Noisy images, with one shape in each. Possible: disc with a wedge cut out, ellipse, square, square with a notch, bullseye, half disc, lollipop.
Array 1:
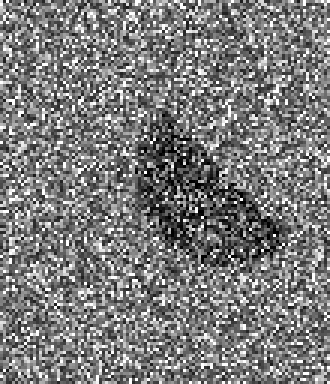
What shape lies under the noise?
half disc
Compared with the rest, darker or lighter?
darker
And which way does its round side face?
down and left
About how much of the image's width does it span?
half
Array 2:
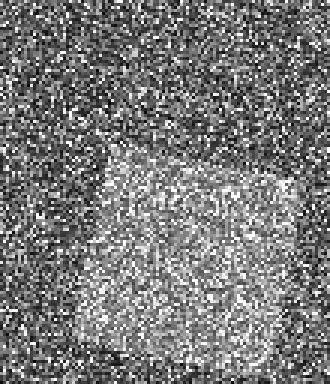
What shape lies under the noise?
square
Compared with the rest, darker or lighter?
lighter
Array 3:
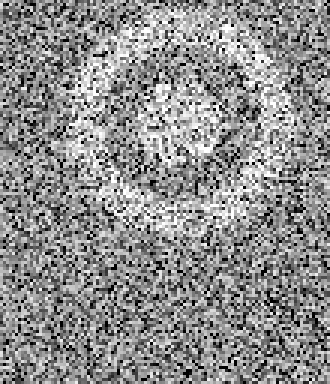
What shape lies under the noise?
bullseye
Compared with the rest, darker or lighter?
lighter
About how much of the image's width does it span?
two thirds
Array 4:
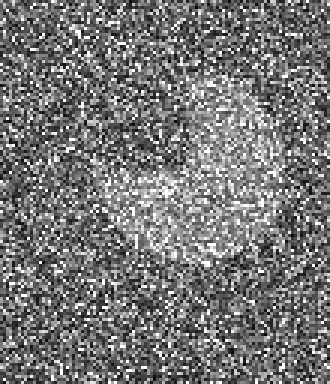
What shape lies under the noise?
disc with a wedge cut out
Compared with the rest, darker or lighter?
lighter
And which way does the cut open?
up and left
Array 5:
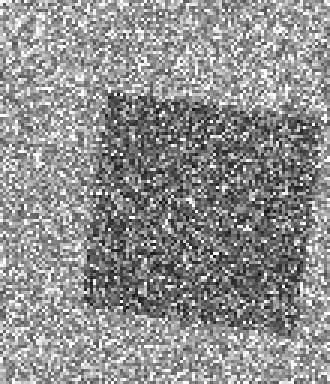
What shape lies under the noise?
square
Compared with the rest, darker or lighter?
darker
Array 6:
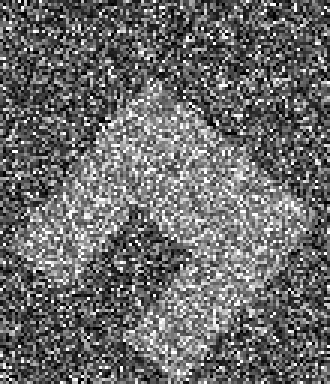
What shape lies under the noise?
square with a notch
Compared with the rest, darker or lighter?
lighter
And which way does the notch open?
down and left
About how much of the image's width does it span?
nearly all
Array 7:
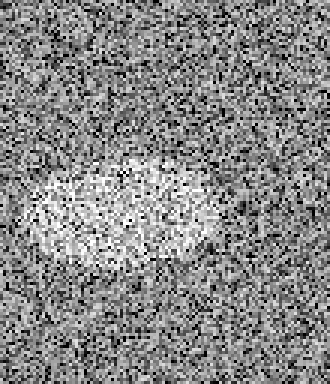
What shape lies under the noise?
ellipse
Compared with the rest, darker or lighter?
lighter
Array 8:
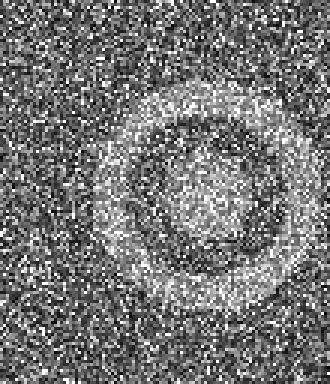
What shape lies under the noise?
bullseye
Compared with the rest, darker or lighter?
lighter
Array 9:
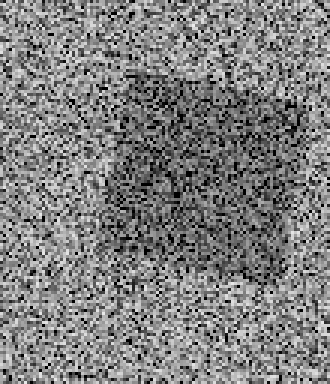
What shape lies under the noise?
square
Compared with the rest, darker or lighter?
darker
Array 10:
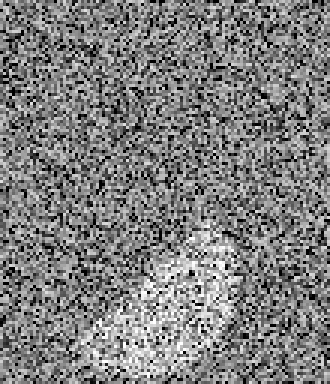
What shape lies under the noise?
half disc
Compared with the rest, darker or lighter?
lighter
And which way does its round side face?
down and right
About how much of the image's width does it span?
half
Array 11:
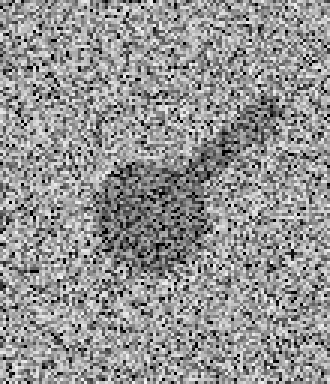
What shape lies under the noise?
lollipop
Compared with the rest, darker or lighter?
darker
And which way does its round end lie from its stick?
down and left
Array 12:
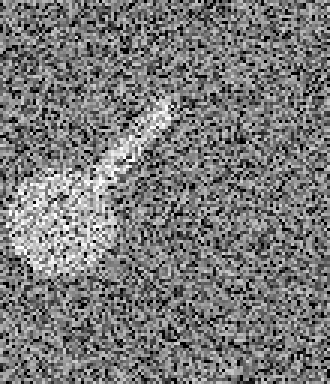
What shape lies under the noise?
lollipop
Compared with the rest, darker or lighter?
lighter
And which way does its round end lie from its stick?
down and left
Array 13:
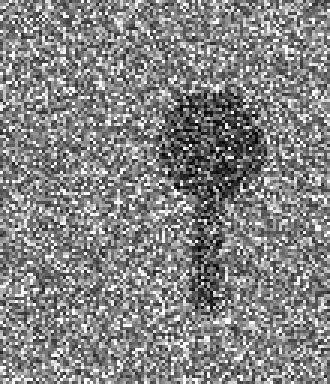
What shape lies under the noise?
lollipop
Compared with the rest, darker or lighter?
darker
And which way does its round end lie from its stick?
up
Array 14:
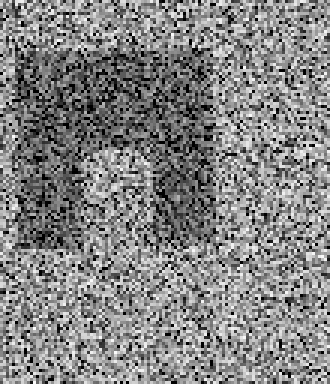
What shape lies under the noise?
square with a notch
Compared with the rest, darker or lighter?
darker
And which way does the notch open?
down
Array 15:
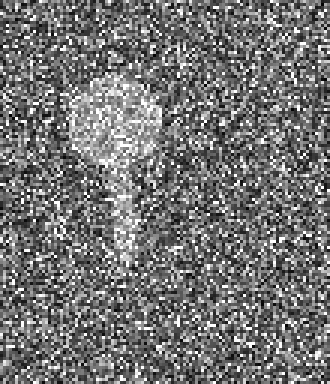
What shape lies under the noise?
lollipop
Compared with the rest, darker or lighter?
lighter
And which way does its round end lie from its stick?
up
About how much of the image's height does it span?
half
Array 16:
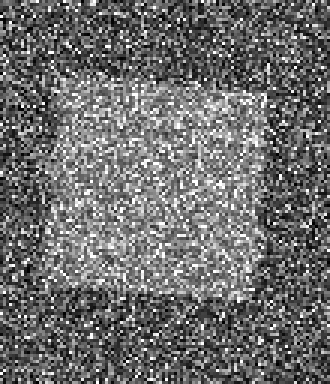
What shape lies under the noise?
square
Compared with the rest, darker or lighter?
lighter
